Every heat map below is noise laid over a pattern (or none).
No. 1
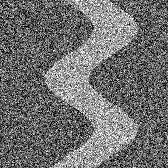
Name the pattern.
a wavy band
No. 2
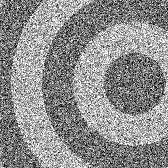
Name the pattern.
rings round one point
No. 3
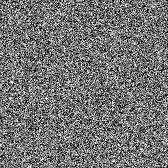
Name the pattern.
only noise
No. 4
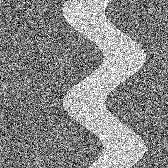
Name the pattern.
a wavy band
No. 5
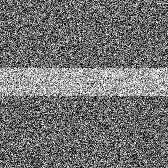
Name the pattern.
one horizontal stripe
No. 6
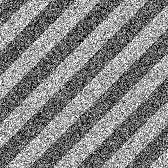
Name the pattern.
diagonal stripes
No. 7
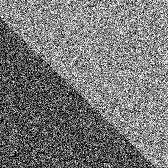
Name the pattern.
a sharp edge
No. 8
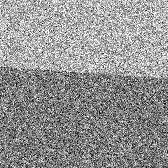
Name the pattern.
a sharp edge
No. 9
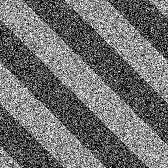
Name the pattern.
diagonal stripes
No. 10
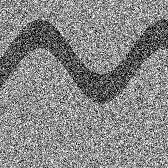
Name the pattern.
a wavy band
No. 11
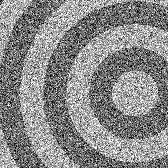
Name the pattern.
rings round one point
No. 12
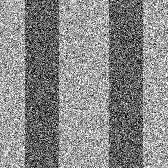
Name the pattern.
vertical stripes
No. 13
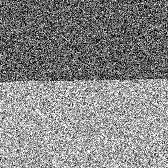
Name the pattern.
a sharp edge
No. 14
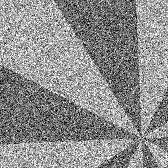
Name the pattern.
spokes from one point
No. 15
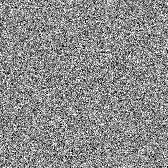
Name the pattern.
only noise
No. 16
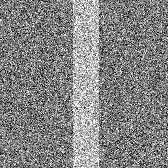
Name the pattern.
one vertical stripe
